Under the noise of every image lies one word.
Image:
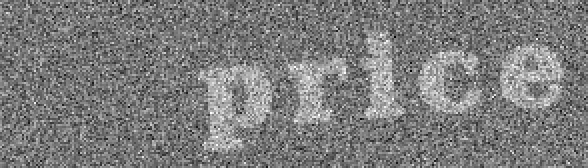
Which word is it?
price
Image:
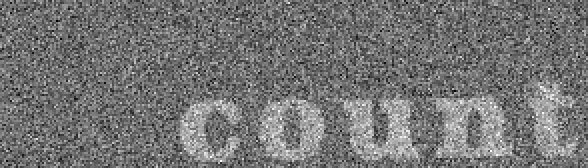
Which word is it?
count
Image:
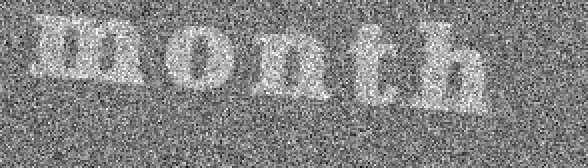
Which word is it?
month
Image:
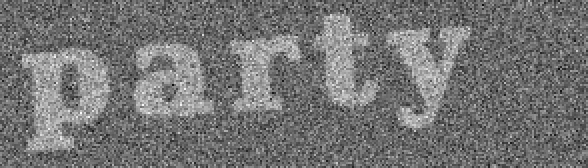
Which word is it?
party
